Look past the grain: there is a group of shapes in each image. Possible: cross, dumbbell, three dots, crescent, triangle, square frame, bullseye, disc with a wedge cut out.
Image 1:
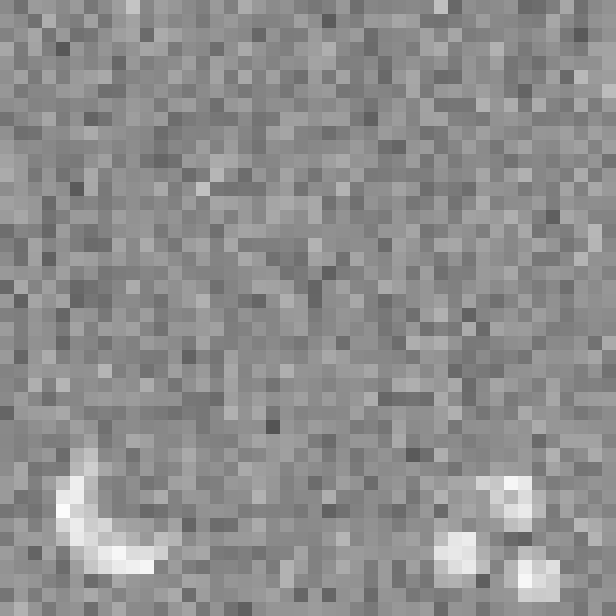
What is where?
bottom left: light crescent; bottom right: light three dots
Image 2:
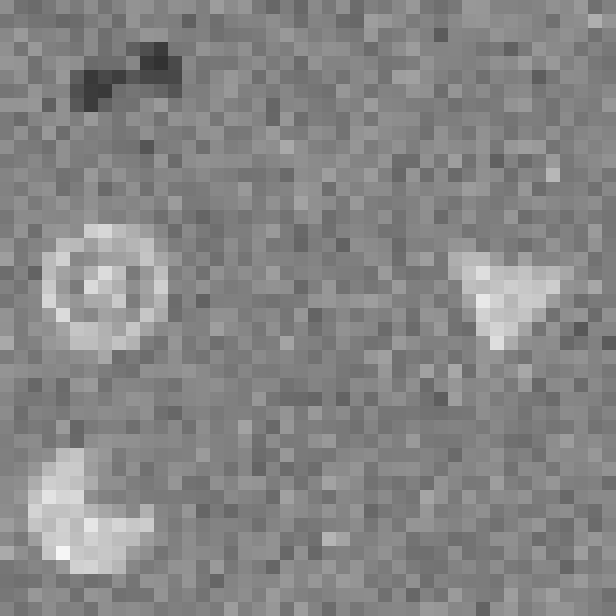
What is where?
top left: dark dumbbell; middle left: light bullseye; middle right: light triangle; bottom left: light disc with a wedge cut out
